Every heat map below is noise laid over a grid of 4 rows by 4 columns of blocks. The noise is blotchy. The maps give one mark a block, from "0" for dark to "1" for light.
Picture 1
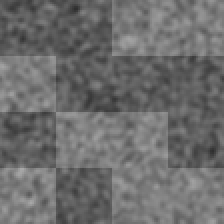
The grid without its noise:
0011
1000
0110
1011
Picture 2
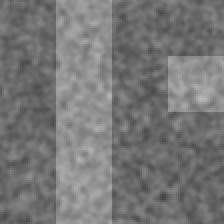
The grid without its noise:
0100
0101
0100
0100
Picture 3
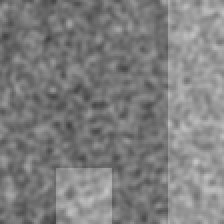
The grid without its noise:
0001
0001
0001
0101
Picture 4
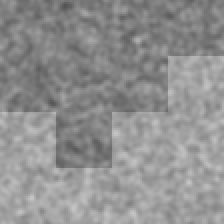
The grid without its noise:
0000
0001
1011
1111
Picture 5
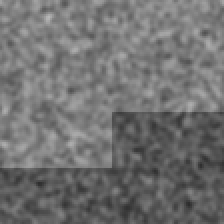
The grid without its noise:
1111
1111
1100
0000
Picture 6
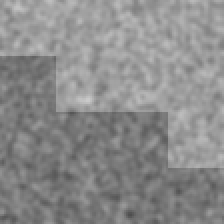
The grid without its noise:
1111
0111
0001
0000
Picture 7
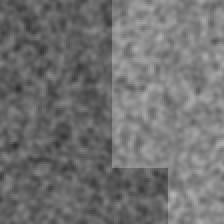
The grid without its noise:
0011
0011
0011
0001
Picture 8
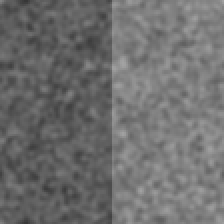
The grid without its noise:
0011
0011
0011
0011
